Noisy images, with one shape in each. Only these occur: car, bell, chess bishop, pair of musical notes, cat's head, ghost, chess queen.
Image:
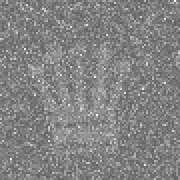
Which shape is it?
chess queen
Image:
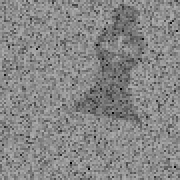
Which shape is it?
chess bishop
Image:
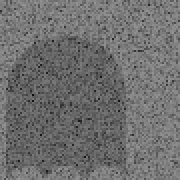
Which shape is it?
ghost
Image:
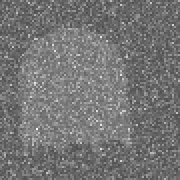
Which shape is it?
ghost
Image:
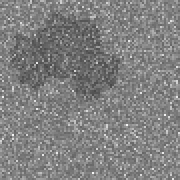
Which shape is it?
car
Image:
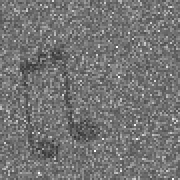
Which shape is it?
pair of musical notes
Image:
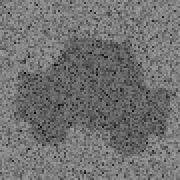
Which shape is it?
car
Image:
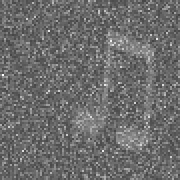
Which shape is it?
pair of musical notes
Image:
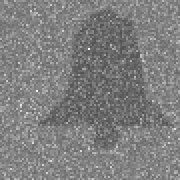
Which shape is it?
bell
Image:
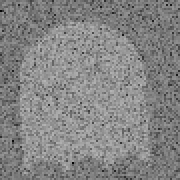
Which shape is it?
ghost
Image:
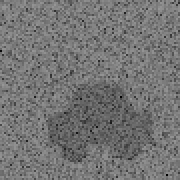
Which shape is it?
car
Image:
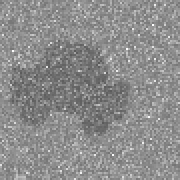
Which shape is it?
car
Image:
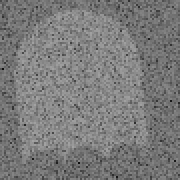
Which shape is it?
ghost
